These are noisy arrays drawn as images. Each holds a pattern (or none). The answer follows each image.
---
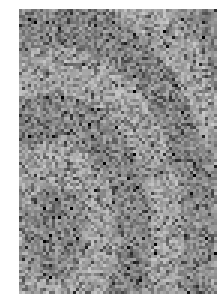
rings round one point
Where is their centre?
bottom left
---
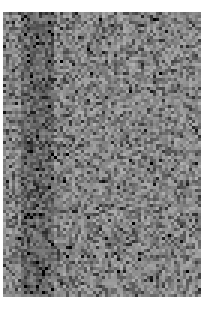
one vertical stripe
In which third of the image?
left
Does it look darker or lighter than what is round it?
darker
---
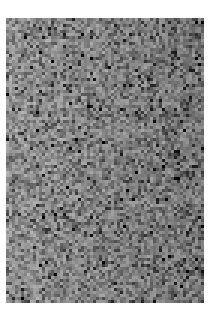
a smooth slope
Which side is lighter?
left
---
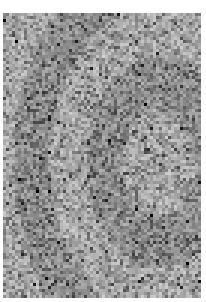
rings round one point
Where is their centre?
middle right
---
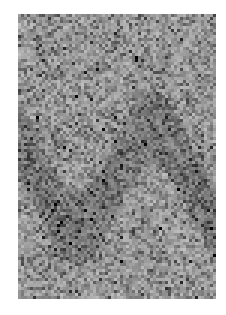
a wavy band
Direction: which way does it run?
left to right
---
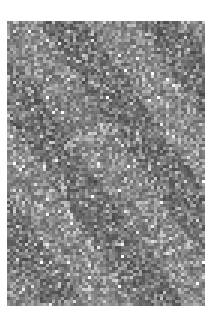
diagonal stripes
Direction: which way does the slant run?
top left to bottom right
